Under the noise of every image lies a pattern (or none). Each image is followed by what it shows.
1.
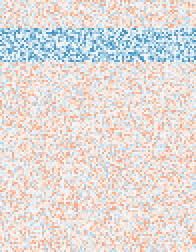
one band of rows
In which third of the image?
top
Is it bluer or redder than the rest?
bluer
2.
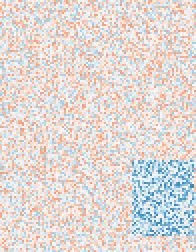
one block
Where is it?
bottom right
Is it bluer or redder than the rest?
bluer
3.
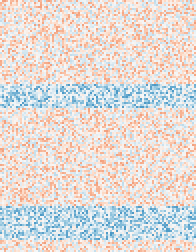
bands of rows
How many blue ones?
2
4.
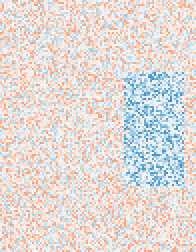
one block
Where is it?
middle right
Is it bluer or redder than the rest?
bluer
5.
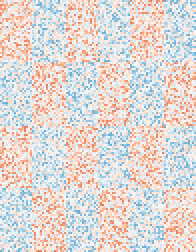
a checkerboard
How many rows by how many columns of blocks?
4 by 6
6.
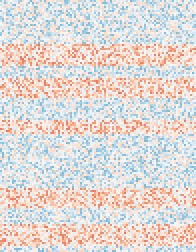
bands of rows
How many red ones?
5
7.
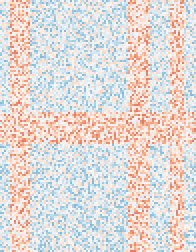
bands of rows crossing bands of columns
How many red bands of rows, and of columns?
1 and 3
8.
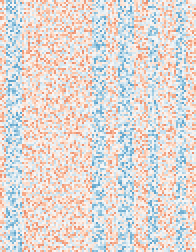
bands of columns
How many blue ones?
5
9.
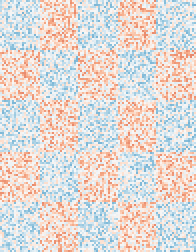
a checkerboard
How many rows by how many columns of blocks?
5 by 5
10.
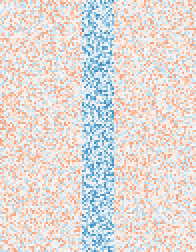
one band of columns
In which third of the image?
middle
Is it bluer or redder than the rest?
bluer
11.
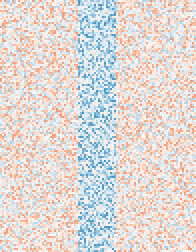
one band of columns
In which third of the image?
middle
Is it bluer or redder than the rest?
bluer
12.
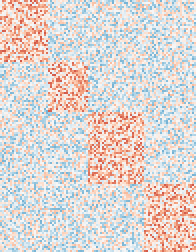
blocks along the diagonal
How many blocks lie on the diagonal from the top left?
4
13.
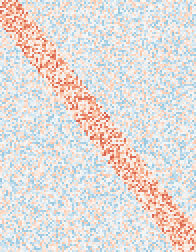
a diagonal band
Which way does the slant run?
top left to bottom right
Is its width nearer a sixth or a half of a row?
a sixth
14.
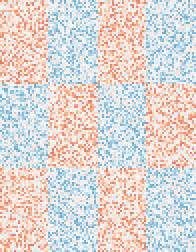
a checkerboard
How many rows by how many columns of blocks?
3 by 4
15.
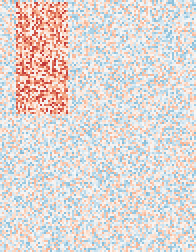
one block
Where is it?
top left
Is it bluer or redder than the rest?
redder
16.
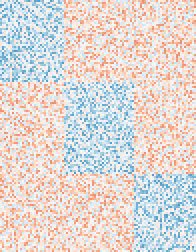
blocks along the diagonal
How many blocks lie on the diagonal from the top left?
3
